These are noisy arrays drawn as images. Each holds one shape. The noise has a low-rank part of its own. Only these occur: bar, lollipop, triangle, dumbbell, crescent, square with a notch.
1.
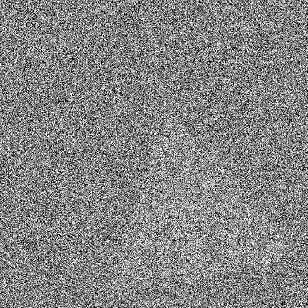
light triangle
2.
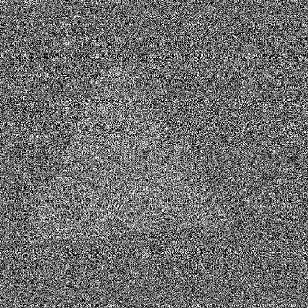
light triangle
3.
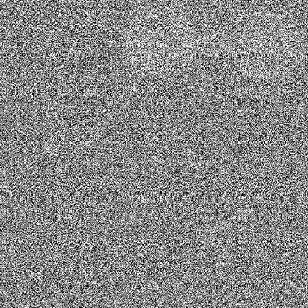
light dumbbell
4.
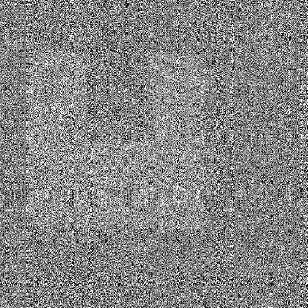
light square with a notch
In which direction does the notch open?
up
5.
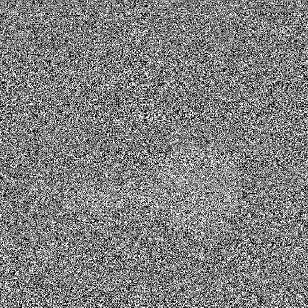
light lollipop
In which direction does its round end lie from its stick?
right
